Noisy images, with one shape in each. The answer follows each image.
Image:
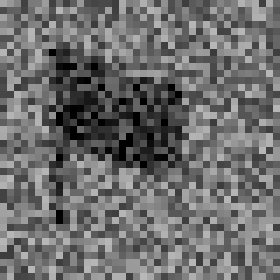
flag
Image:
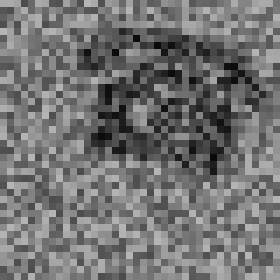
telephone
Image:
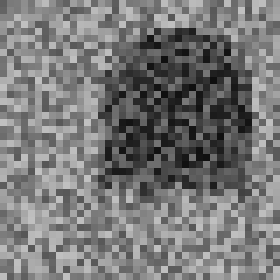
ghost
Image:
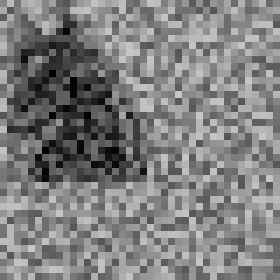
chess knight
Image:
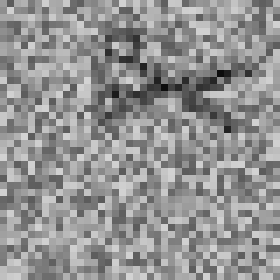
pair of scissors
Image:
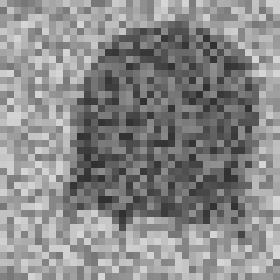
ghost
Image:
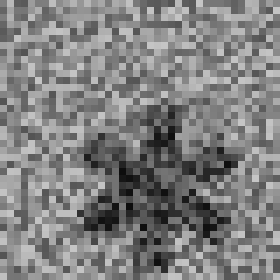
asterisk
